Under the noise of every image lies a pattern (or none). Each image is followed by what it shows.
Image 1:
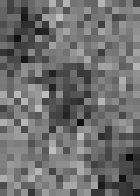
blocks along the diagonal
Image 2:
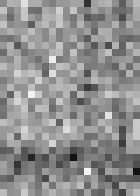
bands of rows crossing bands of columns
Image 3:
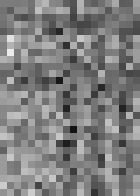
bands of rows crossing bands of columns
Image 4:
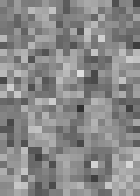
a checkerboard
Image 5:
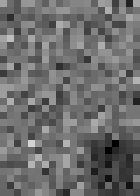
one block
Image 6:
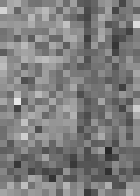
bands of rows crossing bands of columns
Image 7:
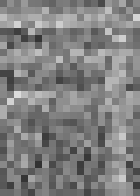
bands of rows crossing bands of columns
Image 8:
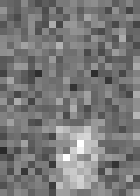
one block
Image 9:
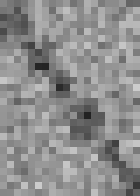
blocks along the diagonal
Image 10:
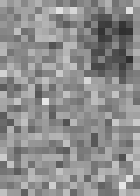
one block
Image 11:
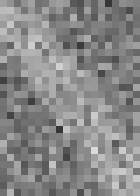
a diagonal band
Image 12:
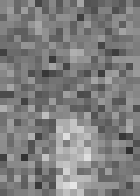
one block
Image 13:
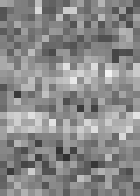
bands of rows
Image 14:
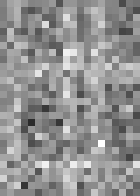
bands of rows crossing bands of columns
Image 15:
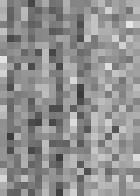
bands of columns
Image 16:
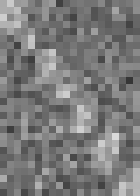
blocks along the diagonal
